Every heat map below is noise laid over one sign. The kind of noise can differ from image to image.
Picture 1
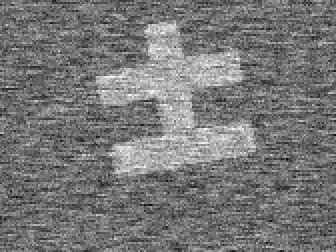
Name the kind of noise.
streaked along the rows
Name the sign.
plus-minus sign
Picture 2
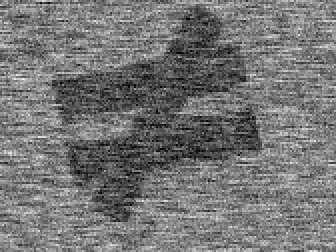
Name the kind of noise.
streaked along the rows
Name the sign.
not-equal sign
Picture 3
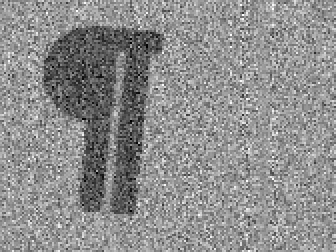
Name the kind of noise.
columns of uneven size
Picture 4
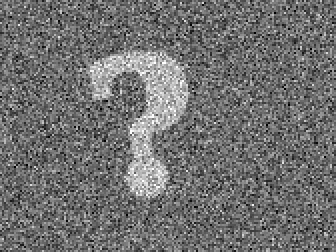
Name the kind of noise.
independent entries
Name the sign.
question mark
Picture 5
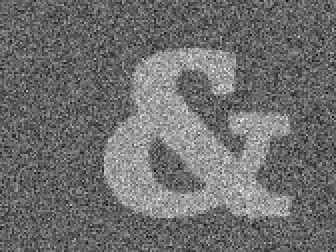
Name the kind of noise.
independent entries
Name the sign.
ampersand
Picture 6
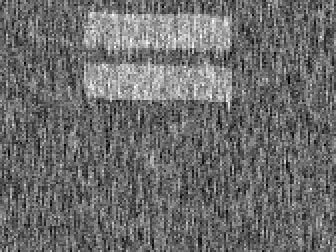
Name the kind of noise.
streaked along the columns
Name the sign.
equals sign
